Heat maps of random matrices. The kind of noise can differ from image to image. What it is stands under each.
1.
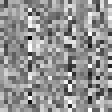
columns of uneven size
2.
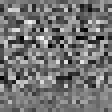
rows of uneven size
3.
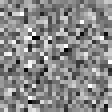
independent entries
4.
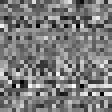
rows of uneven size
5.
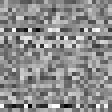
rows of uneven size
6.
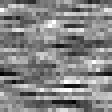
streaked along the rows
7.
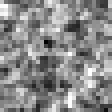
blotchy
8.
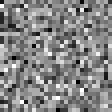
low rank plus noise
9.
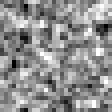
blotchy
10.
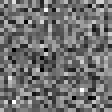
low rank plus noise
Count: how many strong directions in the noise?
five to eight
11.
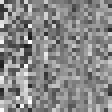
columns of uneven size
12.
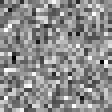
independent entries
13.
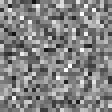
independent entries
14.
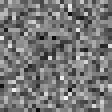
independent entries
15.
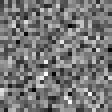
independent entries
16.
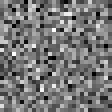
independent entries
